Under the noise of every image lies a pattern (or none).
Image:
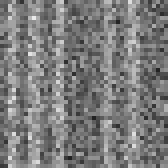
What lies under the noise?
bands of columns
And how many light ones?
5
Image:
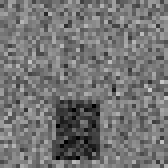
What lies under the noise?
one block
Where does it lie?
bottom middle
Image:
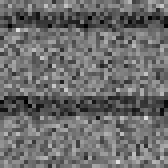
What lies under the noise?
bands of rows
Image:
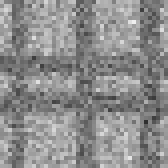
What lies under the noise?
bands of rows crossing bands of columns
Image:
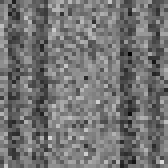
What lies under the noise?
bands of columns
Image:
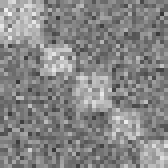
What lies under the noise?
blocks along the diagonal
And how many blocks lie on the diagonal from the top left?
5
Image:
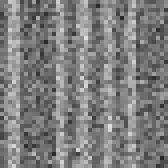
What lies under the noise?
bands of columns
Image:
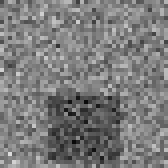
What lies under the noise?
one block
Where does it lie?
bottom middle
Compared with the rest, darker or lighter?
darker
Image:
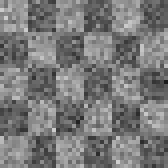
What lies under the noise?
a checkerboard
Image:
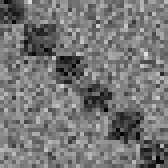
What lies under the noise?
blocks along the diagonal
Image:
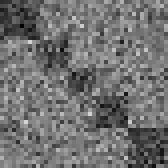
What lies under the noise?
blocks along the diagonal
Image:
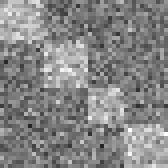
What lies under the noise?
blocks along the diagonal
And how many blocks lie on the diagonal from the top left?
4
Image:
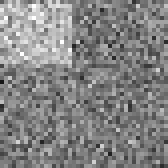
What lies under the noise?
one block
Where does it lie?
top left
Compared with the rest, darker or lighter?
lighter
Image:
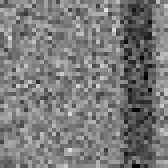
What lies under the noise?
one band of columns
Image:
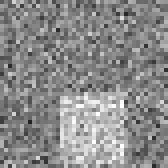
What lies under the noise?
one block
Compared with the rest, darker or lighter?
lighter
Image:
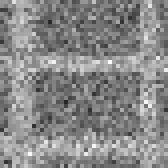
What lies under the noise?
bands of rows crossing bands of columns
